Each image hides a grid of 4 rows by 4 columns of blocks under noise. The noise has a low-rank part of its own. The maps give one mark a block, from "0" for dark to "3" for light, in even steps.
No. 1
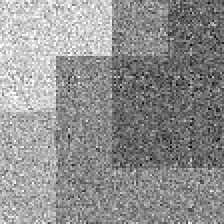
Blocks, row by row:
3310
3100
2100
2111
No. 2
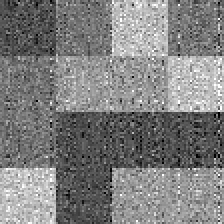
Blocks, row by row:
0131
1223
1000
3022
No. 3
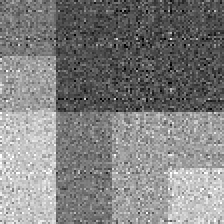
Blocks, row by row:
1000
2000
3122
3123
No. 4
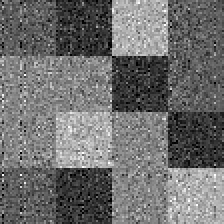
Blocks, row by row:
1031
2201
2320
1023
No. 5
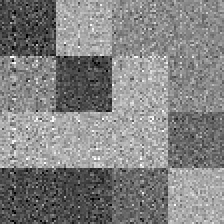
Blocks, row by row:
0322
2032
3331
0013
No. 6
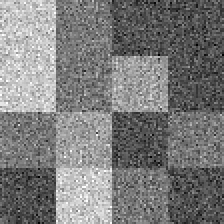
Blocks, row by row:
3100
3120
1201
0310
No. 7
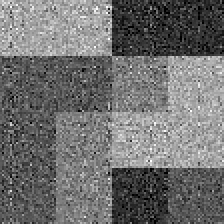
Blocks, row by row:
3300
1123
1233
1201
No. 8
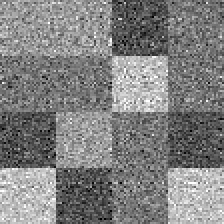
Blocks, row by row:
2201
1131
0210
3013
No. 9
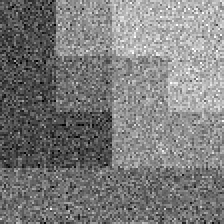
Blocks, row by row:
0233
0123
0022
1111
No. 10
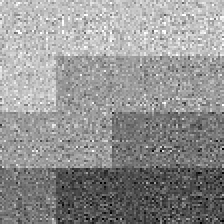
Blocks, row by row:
3333
3222
2211
1000
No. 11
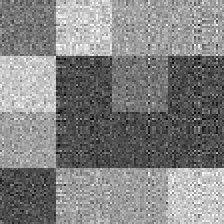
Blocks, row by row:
1322
3010
2000
0223
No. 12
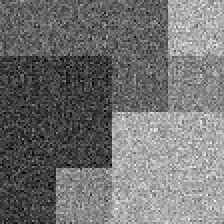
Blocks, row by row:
1113
0012
0033
0233
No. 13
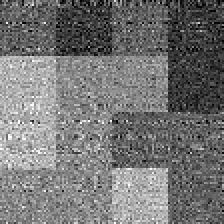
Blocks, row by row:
1010
3220
3211
2231
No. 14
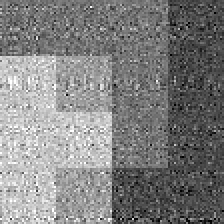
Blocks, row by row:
1110
3210
3310
3200
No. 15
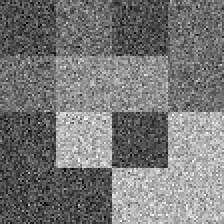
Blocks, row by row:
0101
1221
0303
0033
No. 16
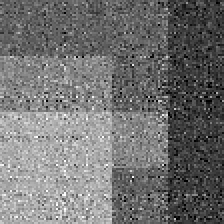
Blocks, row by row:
1110
2210
3320
3310
